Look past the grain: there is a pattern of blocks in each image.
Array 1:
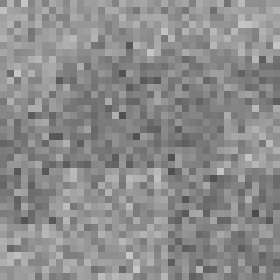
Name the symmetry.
no symmetry
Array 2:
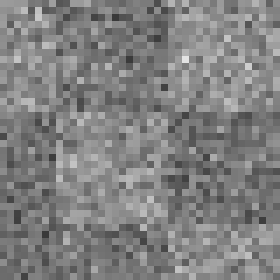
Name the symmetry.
mirrored about the diagonal from the bottom left
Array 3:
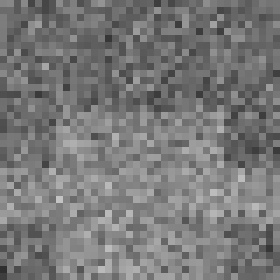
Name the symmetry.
left and right mirror each other
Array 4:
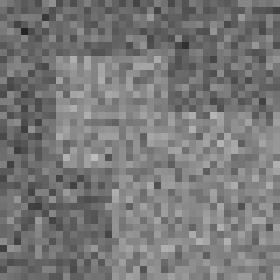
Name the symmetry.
mirrored about the diagonal from the top left
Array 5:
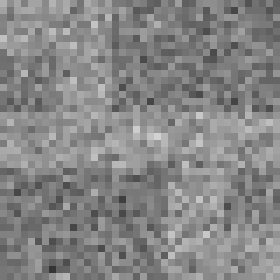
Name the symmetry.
the same after a half turn
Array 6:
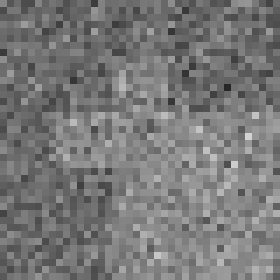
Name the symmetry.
mirrored about the diagonal from the top left
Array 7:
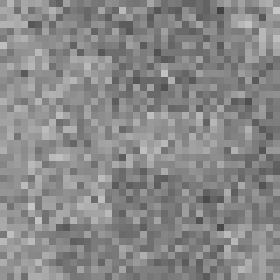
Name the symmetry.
top and bottom mirror each other
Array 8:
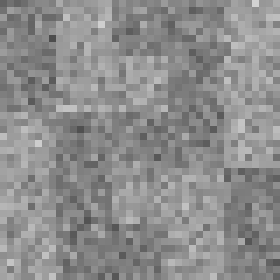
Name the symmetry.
the same after a half turn
